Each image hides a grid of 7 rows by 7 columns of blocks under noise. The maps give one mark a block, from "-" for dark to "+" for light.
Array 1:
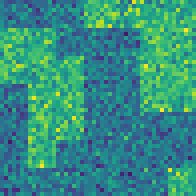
- - - + + + +
+ + - - - + +
+ + + - - + +
- + + - - + +
- + + - - - -
- + - - - - -
- - - - - - +
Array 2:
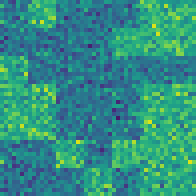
- + - - - + +
- - - - + + +
+ - - - - - -
+ + - - - + +
+ + - - - + +
- - + - + + +
- - - + - + +
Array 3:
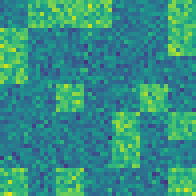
- + + + - - +
+ - - - - - +
+ - - - - - -
- - + - - + -
- - - - + - +
- - - - + - -
+ - + - - - +
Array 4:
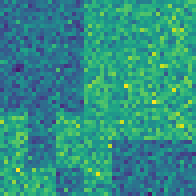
- - - + + + +
- - - + + + +
- - - + + + +
- - - + + + +
+ - + + + + +
+ - + + - - -
+ + - + - - -
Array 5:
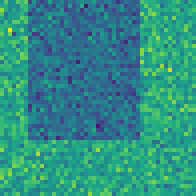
+ - - - - + +
+ - - - - + +
+ - - - - + +
+ - - - - + +
+ - - - - + +
+ + + + + + +
+ + + + + + +
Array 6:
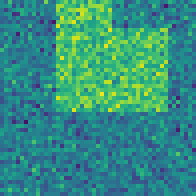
- - + + - - -
- - + + + + -
- - + + + + -
- - + + + + -
- - - - - - -
- - - - - - -
- - - - - - -
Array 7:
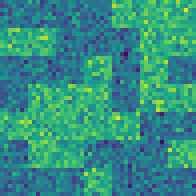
- - - - + + +
+ + - - - + +
- - - + - + -
- + + + - + +
+ + + + + - -
- + + - - - +
- - - + - - -
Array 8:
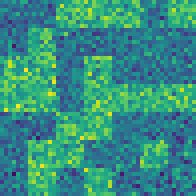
- - + + + - +
- + - - - - -
+ + - + - - -
+ + - + + + +
- - + + - - -
- + + - - + -
- + - + - - -
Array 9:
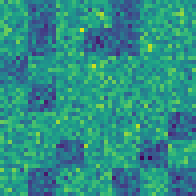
+ - + + - + +
+ - + - - + +
- + + + + + +
+ - + + + + +
+ + + + + + -
+ + - + + - +
+ - + + - + -
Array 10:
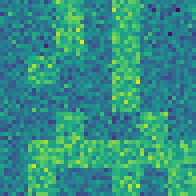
- - + - + - -
- - + - + - -
- + - - + - -
- - - - + - -
- - + - - + -
- + + + + + +
- + - - + - +
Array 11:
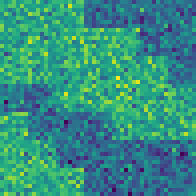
+ + + - - - -
+ + + + + - -
+ + + + + + -
- - + + + + +
+ - - - + + +
+ + - - - - -
+ + + - - - -
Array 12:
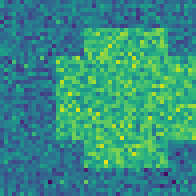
- - - - - - -
- - - + + + -
- - + + + + +
- - + + + + +
- - + + + + +
- - - + + + -
- - - - - - -
